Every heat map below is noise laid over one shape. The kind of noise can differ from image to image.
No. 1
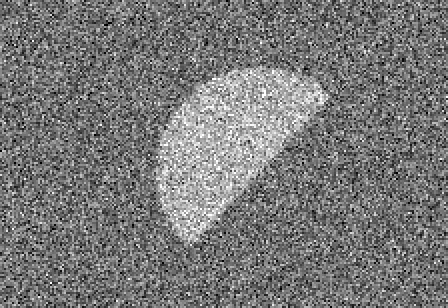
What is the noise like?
independent entries
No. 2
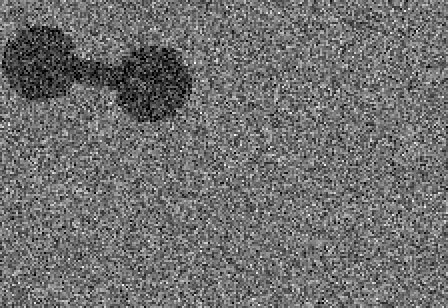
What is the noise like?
independent entries
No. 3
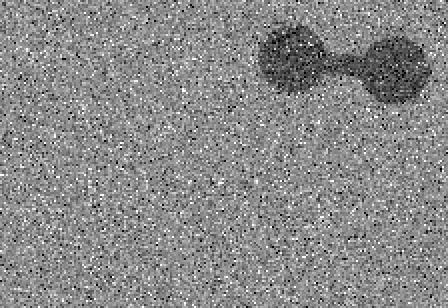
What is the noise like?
heavy tails
